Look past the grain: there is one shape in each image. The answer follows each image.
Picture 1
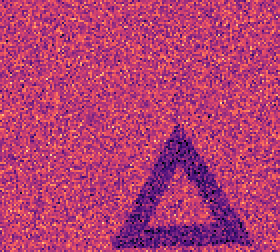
triangle frame
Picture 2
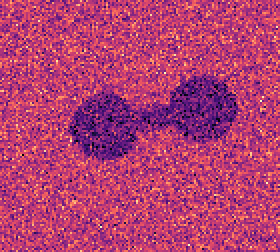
dumbbell
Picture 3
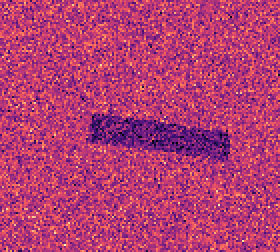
bar
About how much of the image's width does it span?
half
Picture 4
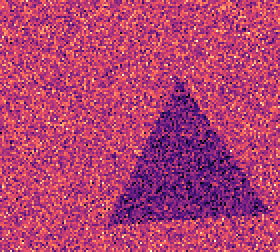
triangle
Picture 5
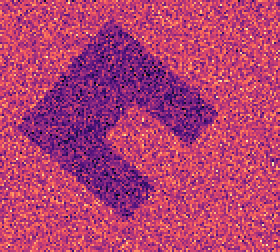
square with a notch
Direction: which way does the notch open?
down and right
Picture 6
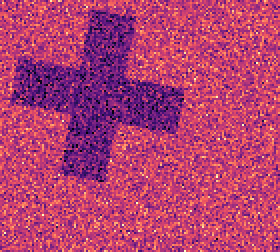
cross
